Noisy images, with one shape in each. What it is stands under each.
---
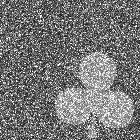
club
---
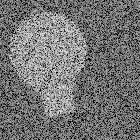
light bulb
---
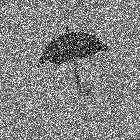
umbrella
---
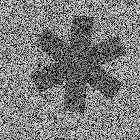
asterisk
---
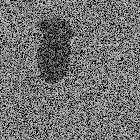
footprint
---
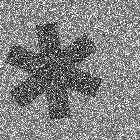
asterisk
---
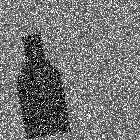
bottle
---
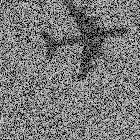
airplane
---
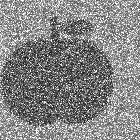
apple
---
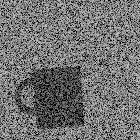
cup
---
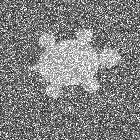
turtle
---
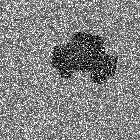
car
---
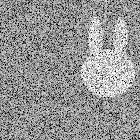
rabbit's head
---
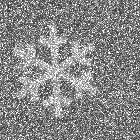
snowflake
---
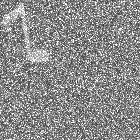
musical note
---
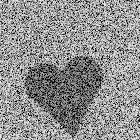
heart
